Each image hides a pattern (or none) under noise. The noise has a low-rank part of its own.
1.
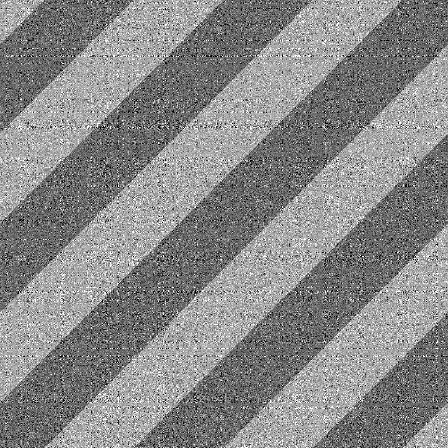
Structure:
diagonal stripes
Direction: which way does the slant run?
bottom left to top right
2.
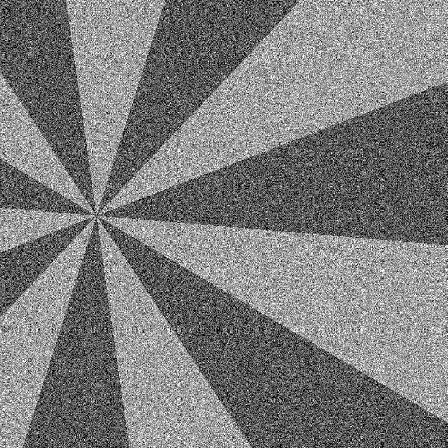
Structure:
spokes from one point
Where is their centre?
middle left
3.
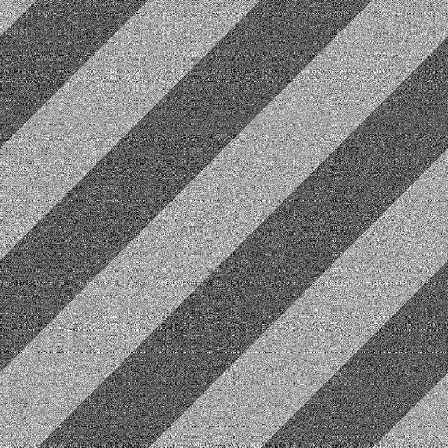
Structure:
diagonal stripes
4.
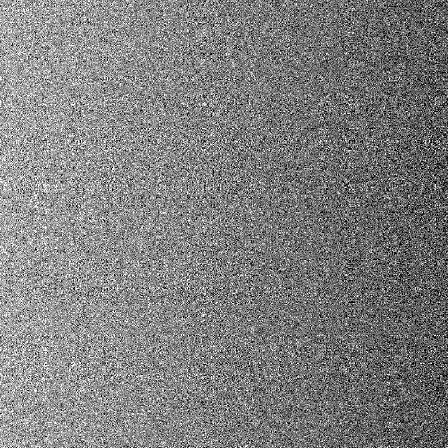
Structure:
a smooth slope
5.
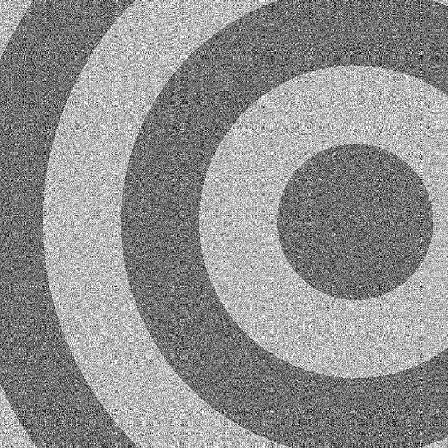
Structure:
rings round one point
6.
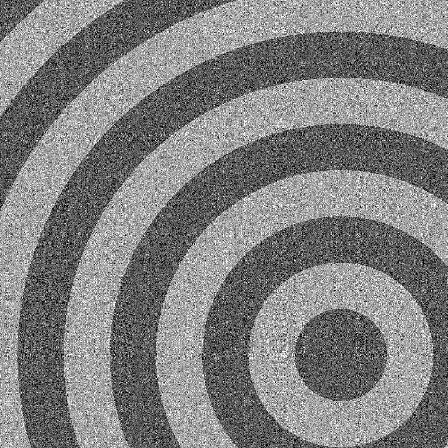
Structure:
rings round one point
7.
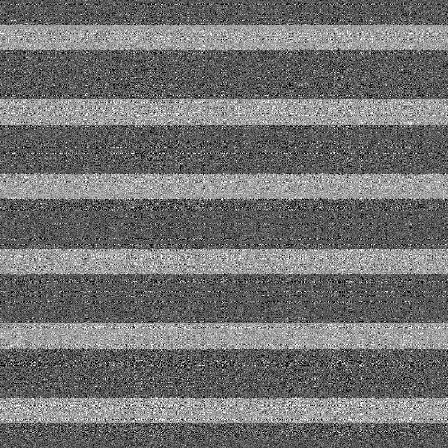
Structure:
horizontal stripes
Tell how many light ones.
6
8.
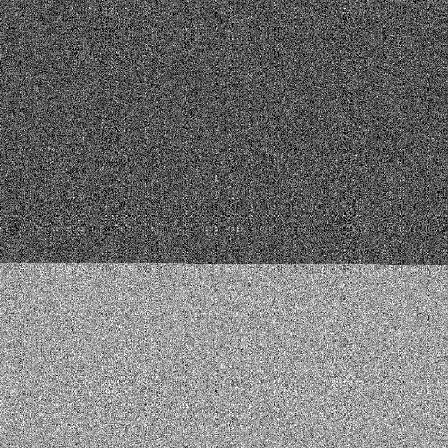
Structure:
a sharp edge
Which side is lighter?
bottom
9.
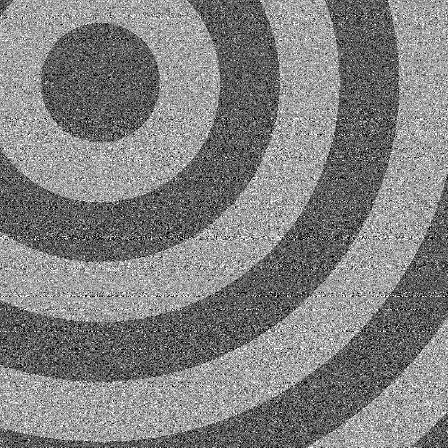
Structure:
rings round one point
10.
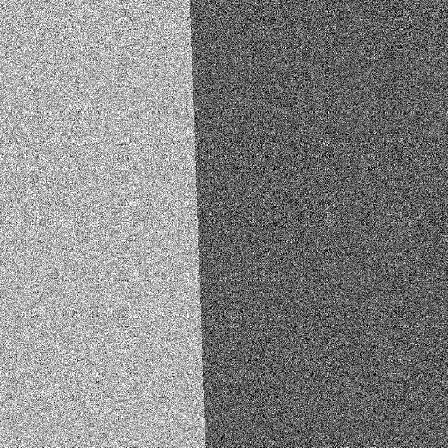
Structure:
a sharp edge
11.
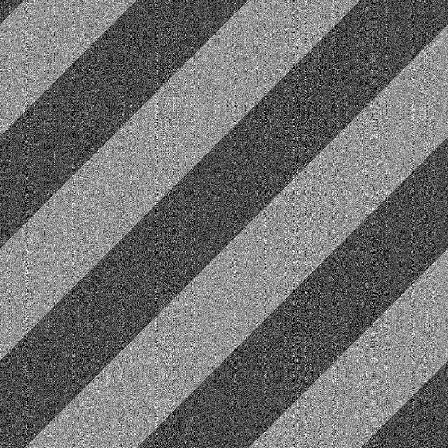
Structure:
diagonal stripes
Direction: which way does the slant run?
bottom left to top right
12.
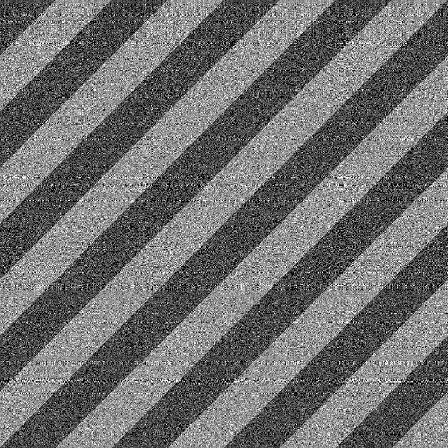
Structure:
diagonal stripes
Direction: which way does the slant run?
bottom left to top right
